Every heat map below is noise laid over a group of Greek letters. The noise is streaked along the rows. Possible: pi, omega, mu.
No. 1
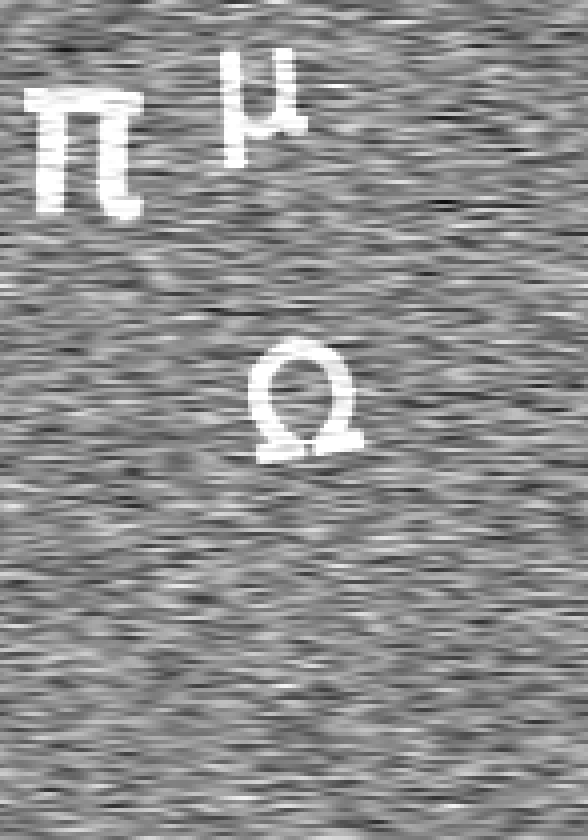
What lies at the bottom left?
nothing
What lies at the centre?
omega
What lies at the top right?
nothing
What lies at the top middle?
mu
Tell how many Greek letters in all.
3
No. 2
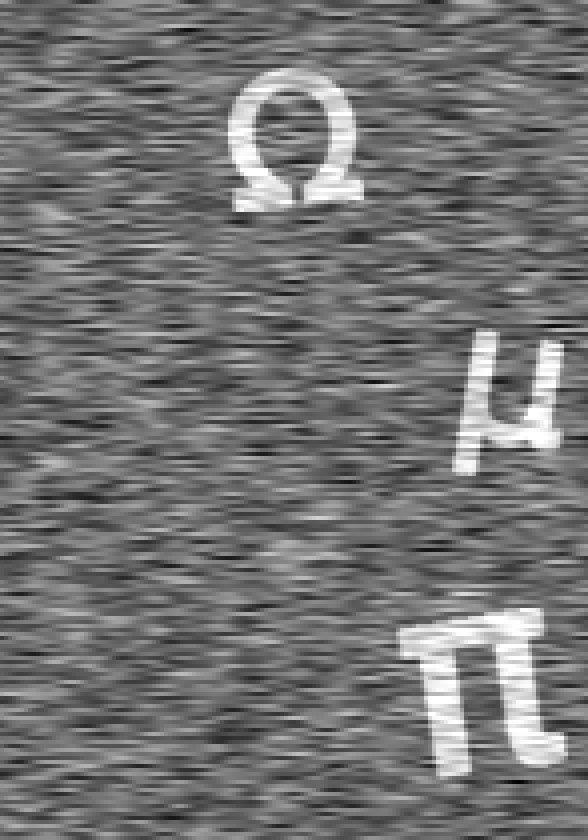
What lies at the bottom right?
pi
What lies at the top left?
nothing
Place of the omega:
top middle
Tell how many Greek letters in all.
3
